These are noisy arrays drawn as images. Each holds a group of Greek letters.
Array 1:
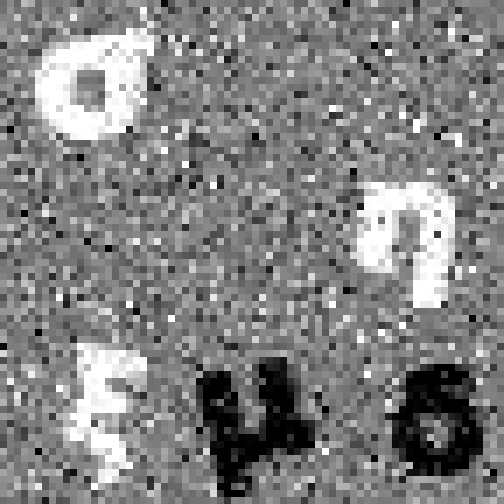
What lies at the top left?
sigma
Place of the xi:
bottom left
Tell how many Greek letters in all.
5
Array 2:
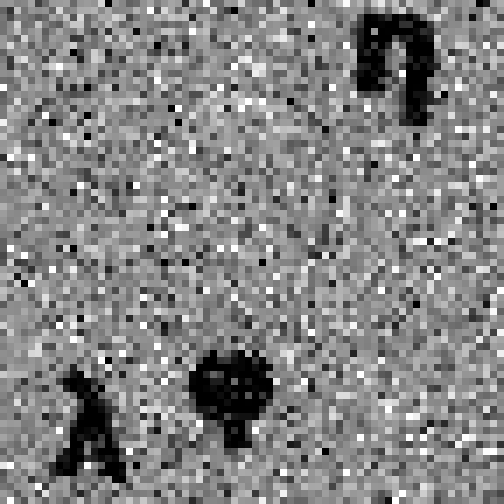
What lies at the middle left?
nothing
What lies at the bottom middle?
phi
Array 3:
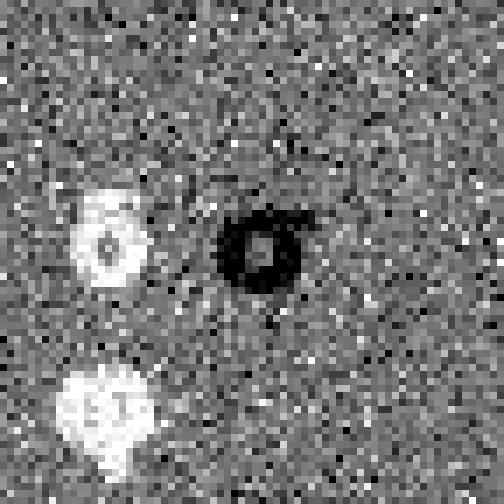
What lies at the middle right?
nothing
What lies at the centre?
sigma
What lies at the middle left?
delta
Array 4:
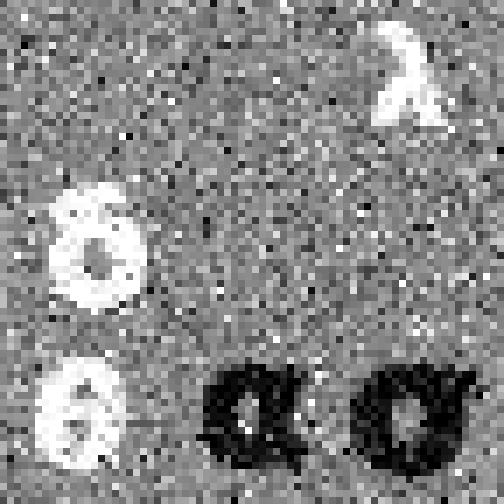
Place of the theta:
bottom left
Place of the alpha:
bottom middle
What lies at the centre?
nothing
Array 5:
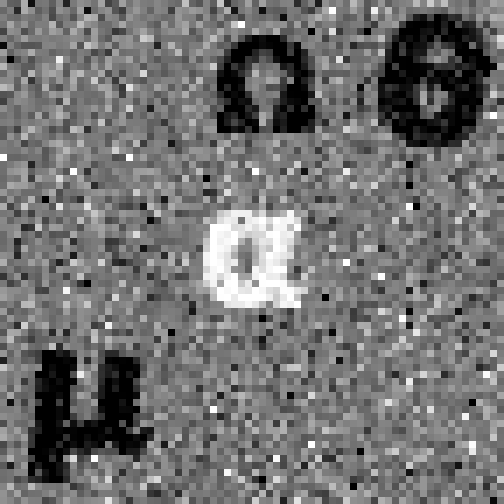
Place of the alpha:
centre
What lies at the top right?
theta
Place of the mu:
bottom left
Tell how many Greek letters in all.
4
